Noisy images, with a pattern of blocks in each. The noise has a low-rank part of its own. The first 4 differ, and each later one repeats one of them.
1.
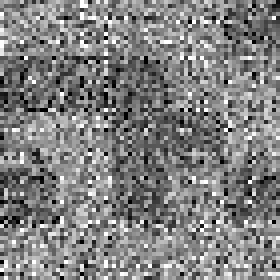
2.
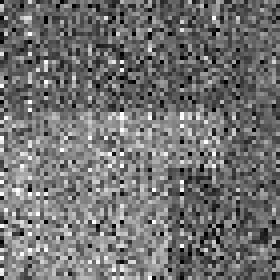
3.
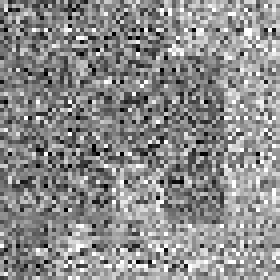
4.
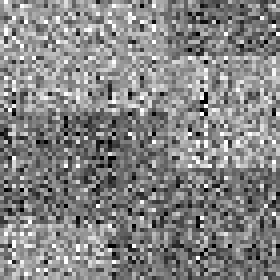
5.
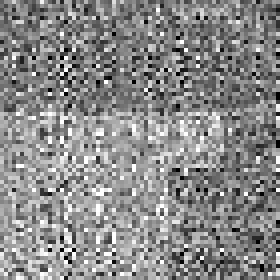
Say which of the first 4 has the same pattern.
2
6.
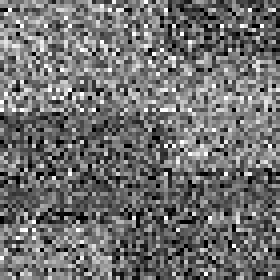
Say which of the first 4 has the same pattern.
4
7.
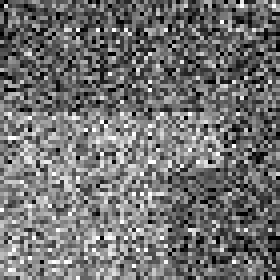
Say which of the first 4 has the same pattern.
2
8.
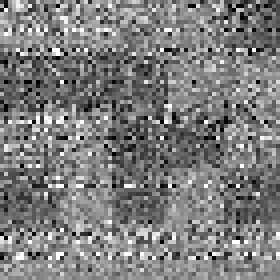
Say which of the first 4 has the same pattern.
1
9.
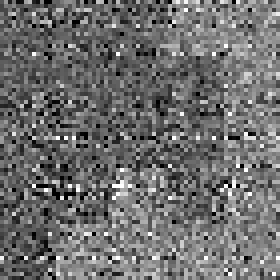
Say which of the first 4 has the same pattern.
3
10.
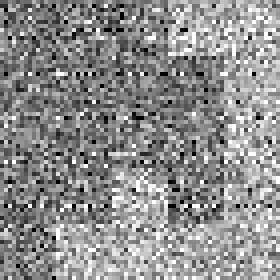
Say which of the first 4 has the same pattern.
3
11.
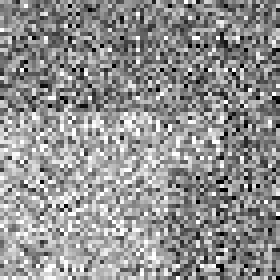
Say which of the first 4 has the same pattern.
2
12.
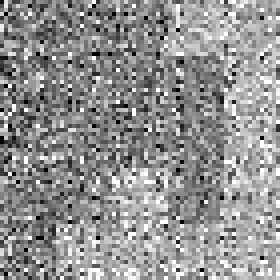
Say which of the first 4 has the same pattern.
3
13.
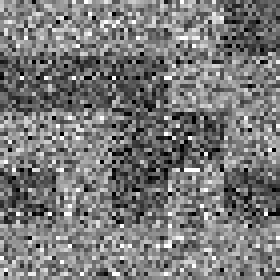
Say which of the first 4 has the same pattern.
1
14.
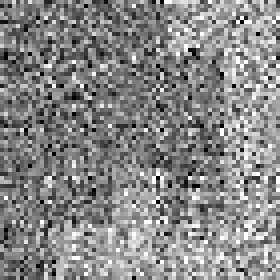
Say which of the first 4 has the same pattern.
3
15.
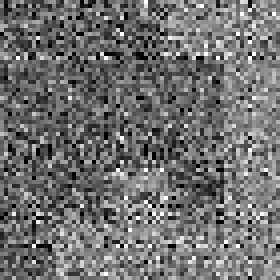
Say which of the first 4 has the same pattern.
3
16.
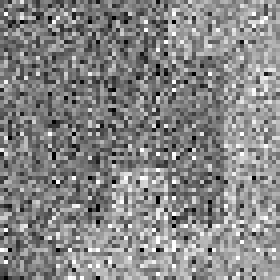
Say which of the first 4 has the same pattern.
3
